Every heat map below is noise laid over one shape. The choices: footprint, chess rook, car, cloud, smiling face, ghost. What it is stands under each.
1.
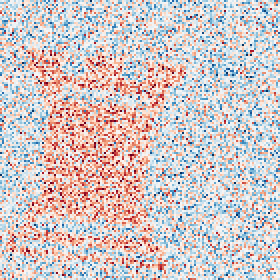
chess rook
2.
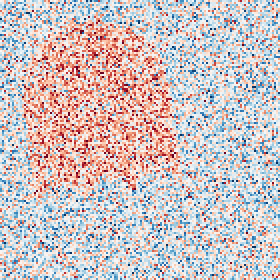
ghost
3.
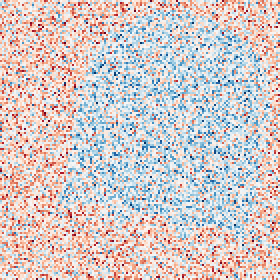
ghost
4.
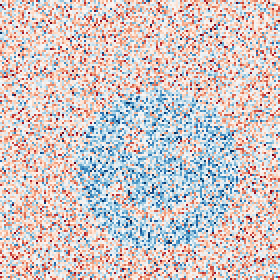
smiling face
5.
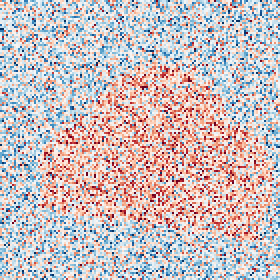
cloud
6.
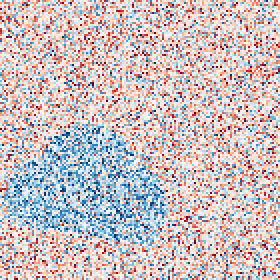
cloud
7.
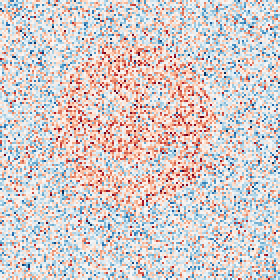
smiling face
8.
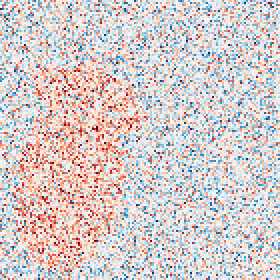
footprint
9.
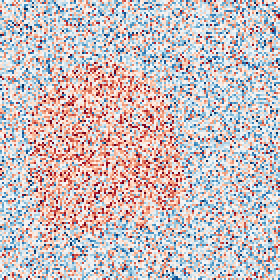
ghost
